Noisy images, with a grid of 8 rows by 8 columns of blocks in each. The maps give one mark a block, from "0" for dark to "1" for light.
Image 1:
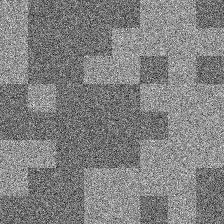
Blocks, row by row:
10000110
10001111
10011010
01000111
00000011
11000111
10011110
00011010
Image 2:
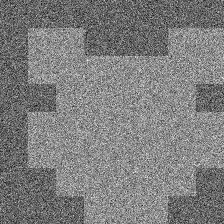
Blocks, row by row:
00000000
01100011
01111111
00111110
01111111
01111111
00111110
00011100
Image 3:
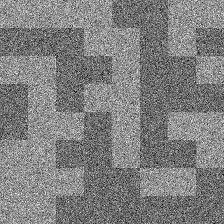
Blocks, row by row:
11110011
00011010
11001001
01011000
01101011
11001001
11100110
11000000
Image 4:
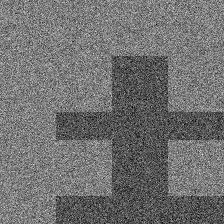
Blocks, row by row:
11111111
11111111
11110011
11110011
11000000
11110011
11110011
11000000
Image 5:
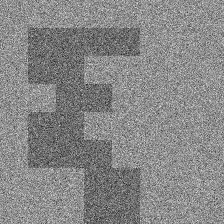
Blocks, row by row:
11111111
10000111
10011111
11001111
10011111
10001111
11100111
11100111
